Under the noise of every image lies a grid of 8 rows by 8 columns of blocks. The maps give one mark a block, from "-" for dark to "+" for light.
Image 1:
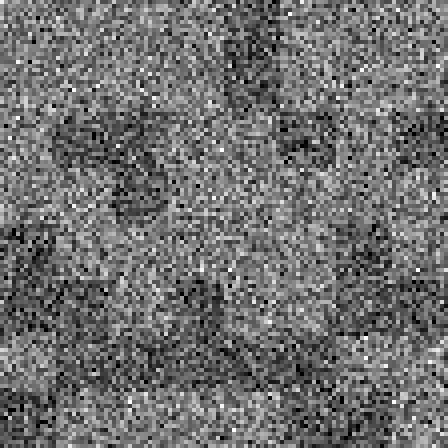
++++-+++
++++-+++
+--++-+-
++-+++++
-+++++-+
--+-++--
+-----++
-++++--+
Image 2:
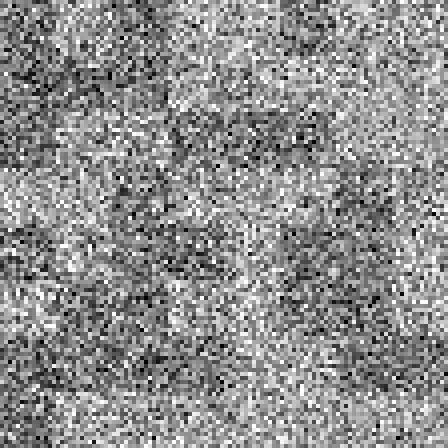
-+-++-++
---+++++
-++---++
++-+++-+
-+--+--+
+--++--+
----++--
-+++++++
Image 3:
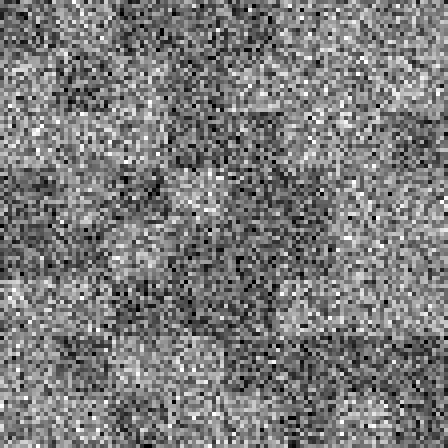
-+---+++
+-+-++++
+++--++-
-+-+--++
--+---++
++---+++
+-++----
++-++-+-
